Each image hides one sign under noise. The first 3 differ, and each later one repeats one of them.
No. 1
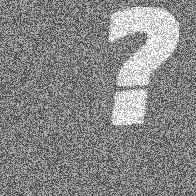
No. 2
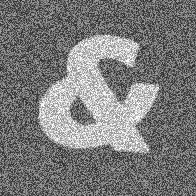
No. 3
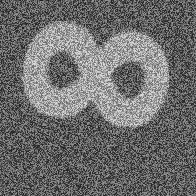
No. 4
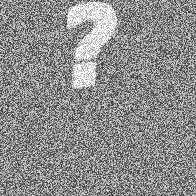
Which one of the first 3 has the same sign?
1
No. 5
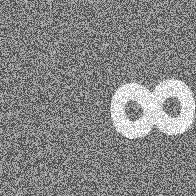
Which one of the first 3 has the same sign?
3
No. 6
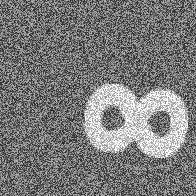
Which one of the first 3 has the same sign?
3
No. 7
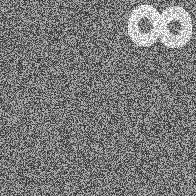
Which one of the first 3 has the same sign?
3
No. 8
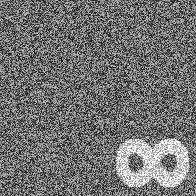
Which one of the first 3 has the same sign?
3
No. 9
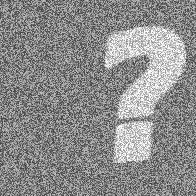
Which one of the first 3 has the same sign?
1
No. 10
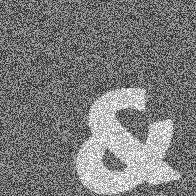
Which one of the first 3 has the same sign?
2
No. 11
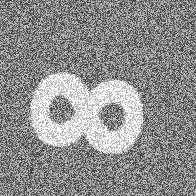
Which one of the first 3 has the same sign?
3
